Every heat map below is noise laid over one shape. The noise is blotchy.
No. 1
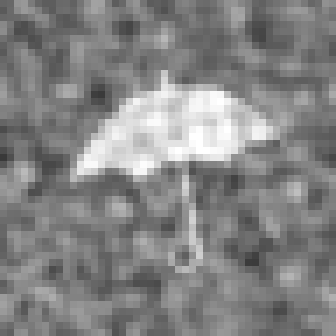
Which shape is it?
umbrella
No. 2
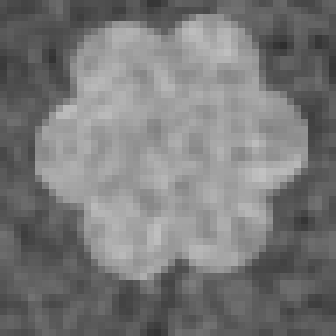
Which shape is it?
flower
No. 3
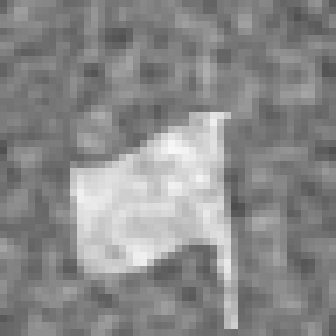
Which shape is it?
flag
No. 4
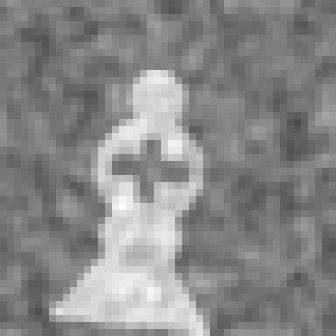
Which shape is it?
chess bishop
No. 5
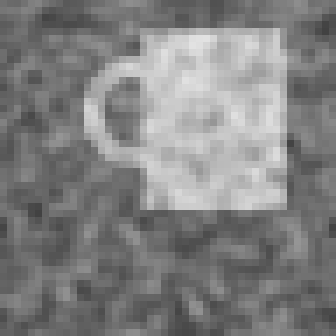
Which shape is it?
cup
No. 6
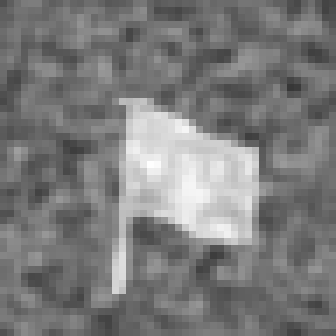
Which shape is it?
flag
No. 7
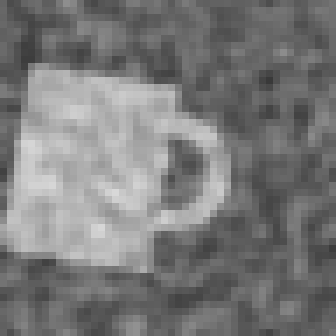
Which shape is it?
cup
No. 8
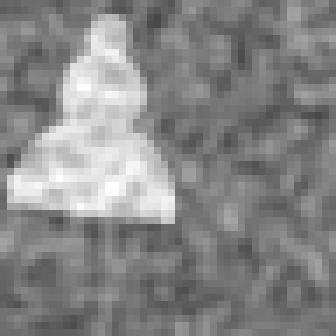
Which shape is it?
chess pawn
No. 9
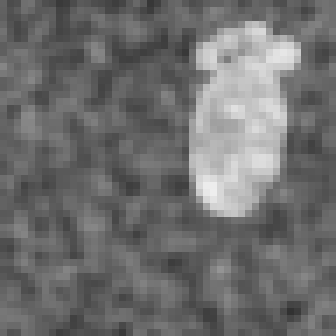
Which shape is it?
footprint
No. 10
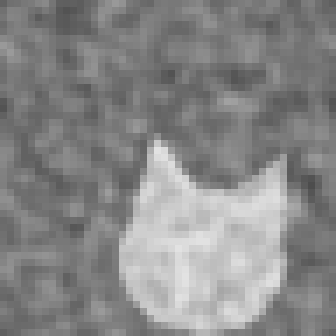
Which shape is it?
cat's head
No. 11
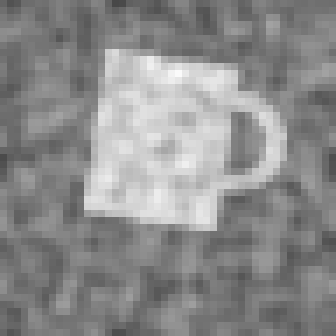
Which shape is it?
cup
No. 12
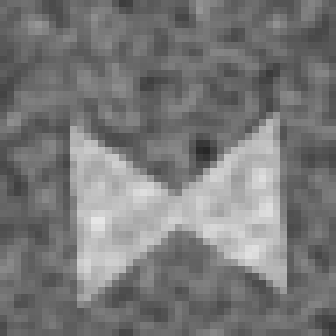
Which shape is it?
bow tie
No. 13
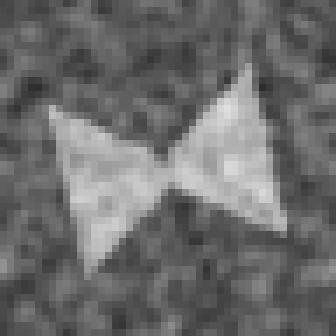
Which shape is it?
bow tie
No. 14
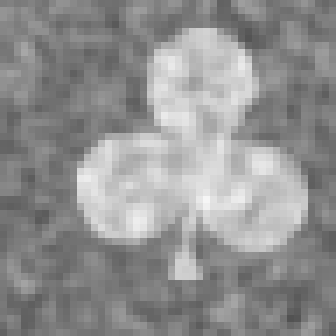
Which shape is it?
club
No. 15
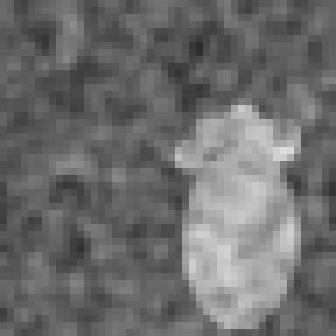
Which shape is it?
footprint
